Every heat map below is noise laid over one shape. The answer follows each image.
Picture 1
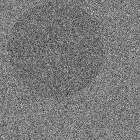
disc
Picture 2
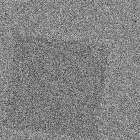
square
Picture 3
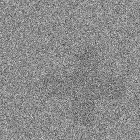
cross
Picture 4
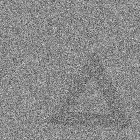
triangle frame
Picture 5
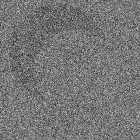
crescent
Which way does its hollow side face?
down and right
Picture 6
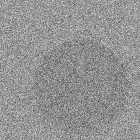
disc
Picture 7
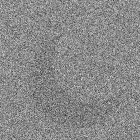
crescent
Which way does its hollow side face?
up and right
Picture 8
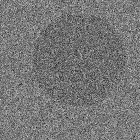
disc
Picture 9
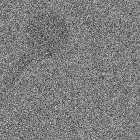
lollipop
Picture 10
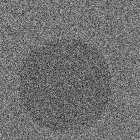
disc
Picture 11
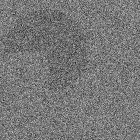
disc with a wedge cut out
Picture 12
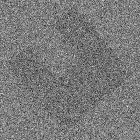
square with a notch
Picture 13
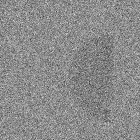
half disc
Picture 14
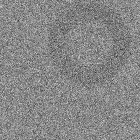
ring
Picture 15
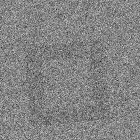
square frame
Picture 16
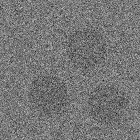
three dots
